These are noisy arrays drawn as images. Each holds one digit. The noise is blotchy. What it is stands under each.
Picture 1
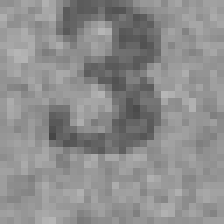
3
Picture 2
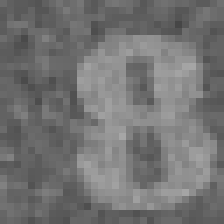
8
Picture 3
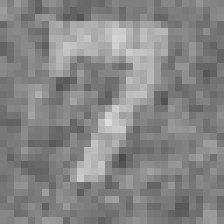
7
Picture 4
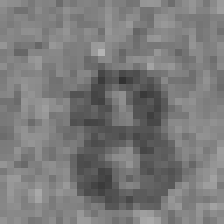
8
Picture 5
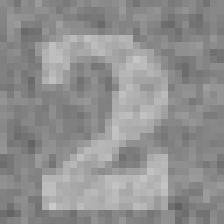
2
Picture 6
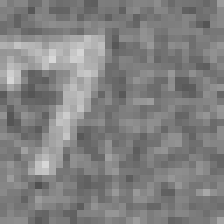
7
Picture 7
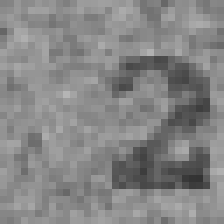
2
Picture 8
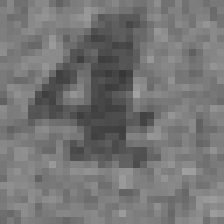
4
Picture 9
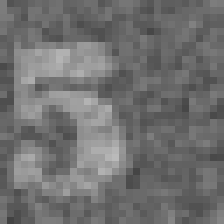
5
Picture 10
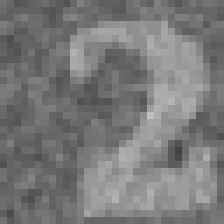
2
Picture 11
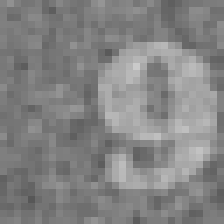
9
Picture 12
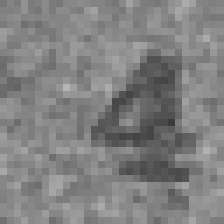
4
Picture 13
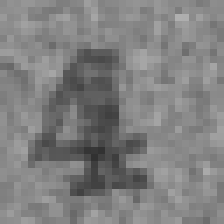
4
